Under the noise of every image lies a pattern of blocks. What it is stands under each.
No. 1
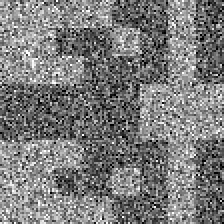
top and bottom mirror each other
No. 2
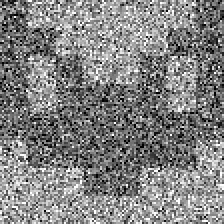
left and right mirror each other
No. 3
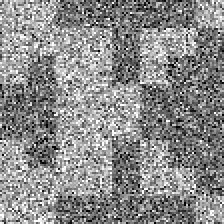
top and bottom mirror each other
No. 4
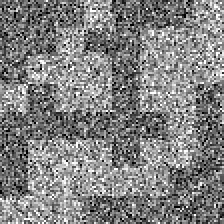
mirrored about the diagonal from the top left
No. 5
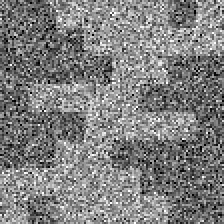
the same after a half turn
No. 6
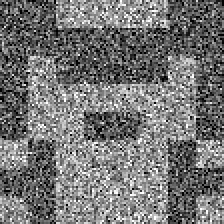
left and right mirror each other
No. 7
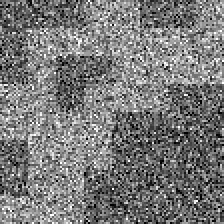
mirrored about the diagonal from the top left
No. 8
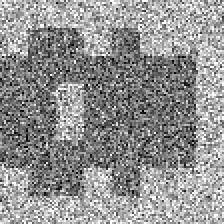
top and bottom mirror each other
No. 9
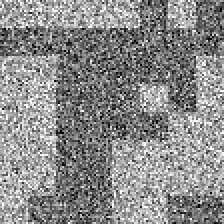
no symmetry
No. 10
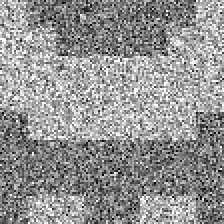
left and right mirror each other
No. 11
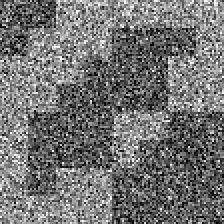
mirrored about the diagonal from the top left
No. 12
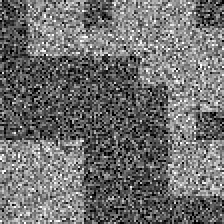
mirrored about the diagonal from the bottom left
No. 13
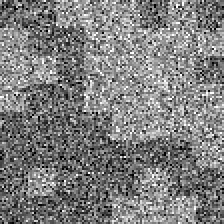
mirrored about the diagonal from the bottom left
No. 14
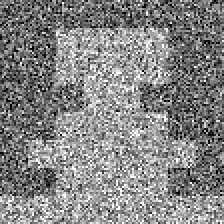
left and right mirror each other
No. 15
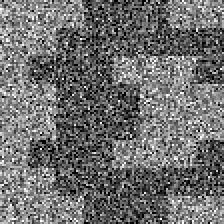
top and bottom mirror each other
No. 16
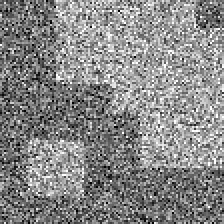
mirrored about the diagonal from the bottom left
